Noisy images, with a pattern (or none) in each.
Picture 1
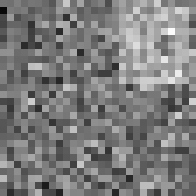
one block
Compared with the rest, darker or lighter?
lighter
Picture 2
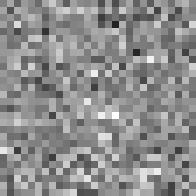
only noise
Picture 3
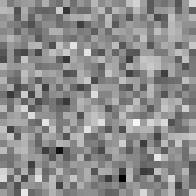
only noise
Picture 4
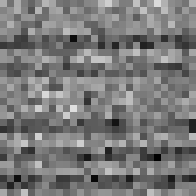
bands of rows
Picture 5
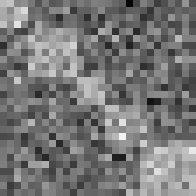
blocks along the diagonal
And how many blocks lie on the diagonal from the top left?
5
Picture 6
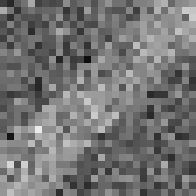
a diagonal band
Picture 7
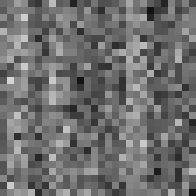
bands of columns
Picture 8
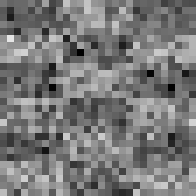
a checkerboard
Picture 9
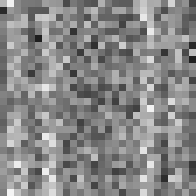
bands of columns
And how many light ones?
4
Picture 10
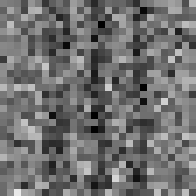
bands of columns
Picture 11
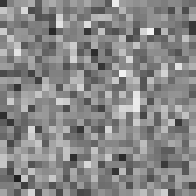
only noise
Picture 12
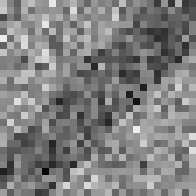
a diagonal band
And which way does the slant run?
bottom left to top right
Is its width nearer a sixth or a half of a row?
a half
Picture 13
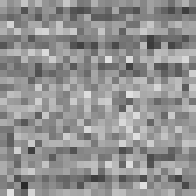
bands of rows
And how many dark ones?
5
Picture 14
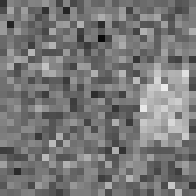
one block
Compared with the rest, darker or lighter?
lighter
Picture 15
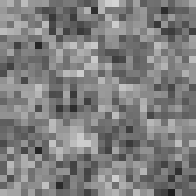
a checkerboard
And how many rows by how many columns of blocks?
5 by 4
